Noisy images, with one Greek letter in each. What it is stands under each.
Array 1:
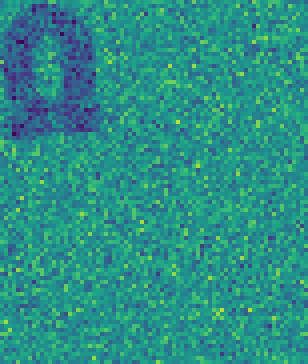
dark omega, top left
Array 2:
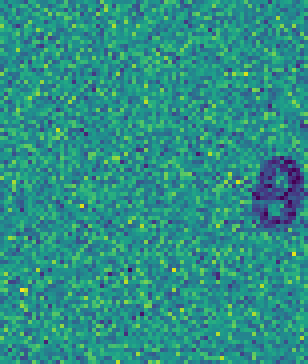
dark theta, middle right
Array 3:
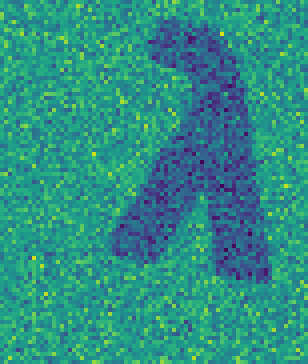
dark lambda
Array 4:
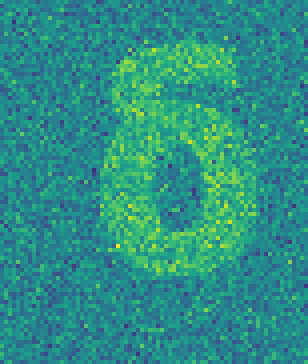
light delta
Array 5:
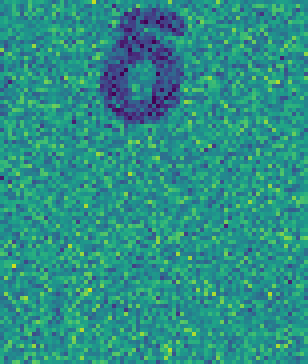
dark delta, top middle
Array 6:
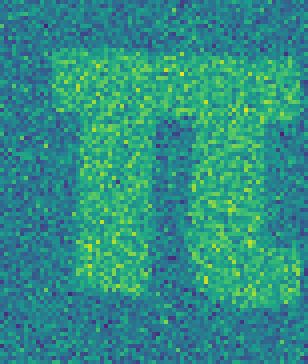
light pi
